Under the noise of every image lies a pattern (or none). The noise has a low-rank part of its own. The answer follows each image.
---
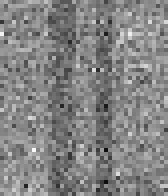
bands of columns
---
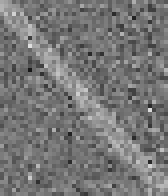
a diagonal band
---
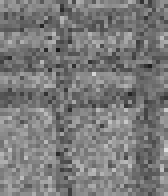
bands of rows crossing bands of columns
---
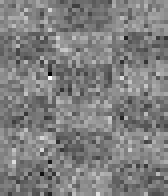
a checkerboard
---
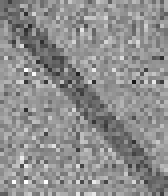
a diagonal band
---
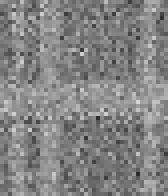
bands of rows crossing bands of columns
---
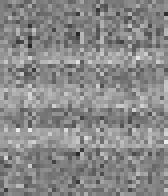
bands of rows
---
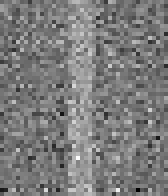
one band of columns
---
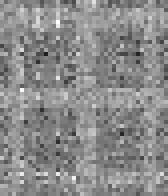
bands of rows crossing bands of columns
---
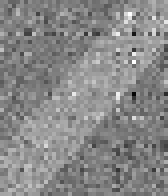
a diagonal band
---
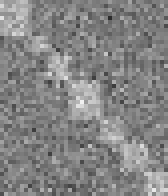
blocks along the diagonal
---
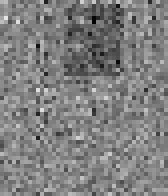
one block
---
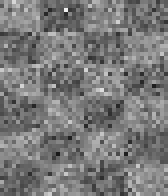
a checkerboard
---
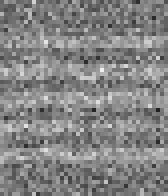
bands of rows
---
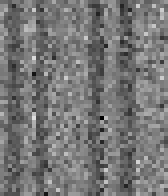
bands of columns
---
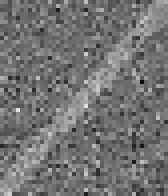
a diagonal band
